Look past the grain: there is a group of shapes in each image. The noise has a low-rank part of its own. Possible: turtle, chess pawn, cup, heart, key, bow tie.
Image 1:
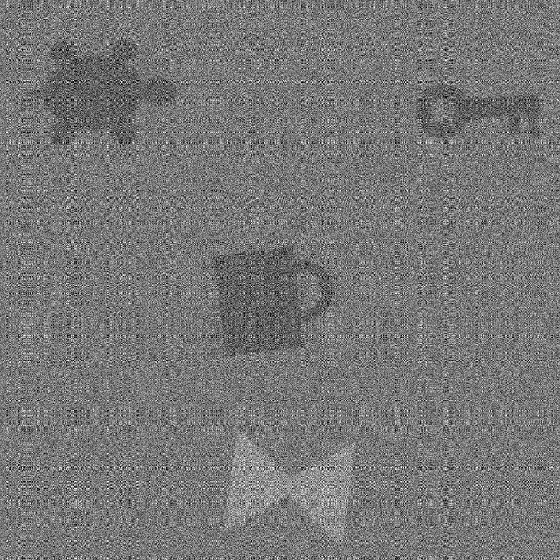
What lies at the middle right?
nothing
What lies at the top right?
key
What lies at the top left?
turtle
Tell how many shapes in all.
4
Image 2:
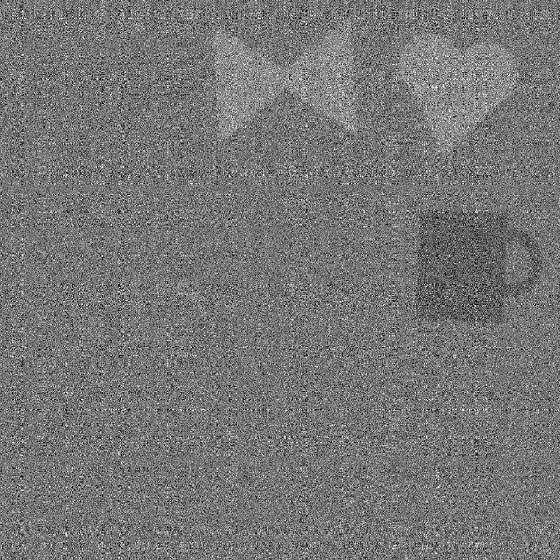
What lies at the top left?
nothing
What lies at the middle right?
cup
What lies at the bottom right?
nothing
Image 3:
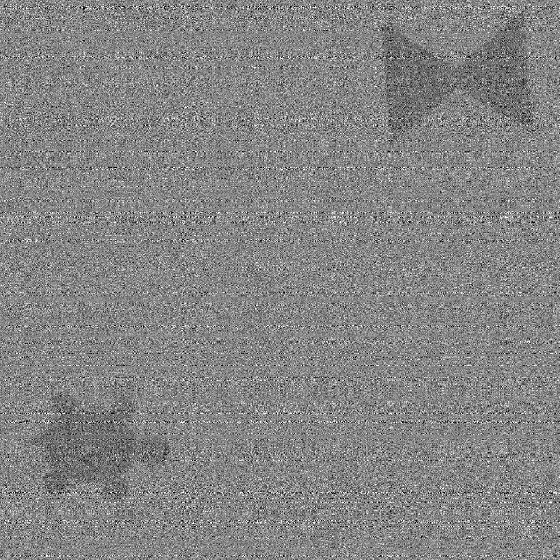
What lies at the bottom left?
turtle
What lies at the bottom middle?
nothing
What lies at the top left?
nothing
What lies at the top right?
bow tie
